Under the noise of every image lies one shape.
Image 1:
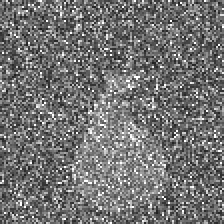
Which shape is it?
pear
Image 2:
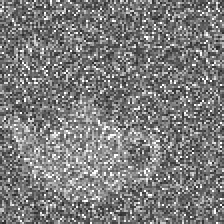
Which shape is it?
teapot
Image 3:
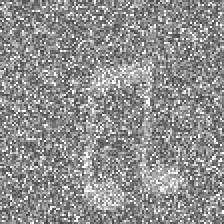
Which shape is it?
pair of musical notes
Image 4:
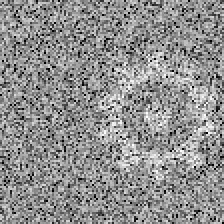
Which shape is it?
gear
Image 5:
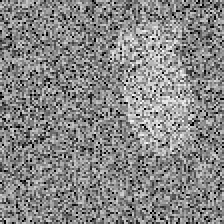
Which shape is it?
footprint
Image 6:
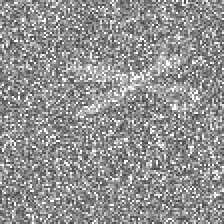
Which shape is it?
pair of scissors
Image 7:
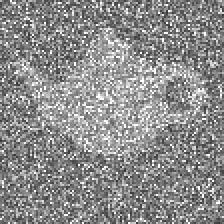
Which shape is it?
teapot
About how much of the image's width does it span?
nearly all
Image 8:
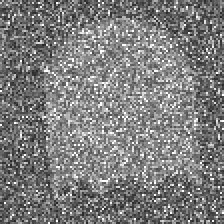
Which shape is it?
ghost
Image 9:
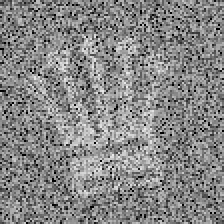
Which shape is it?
chess queen
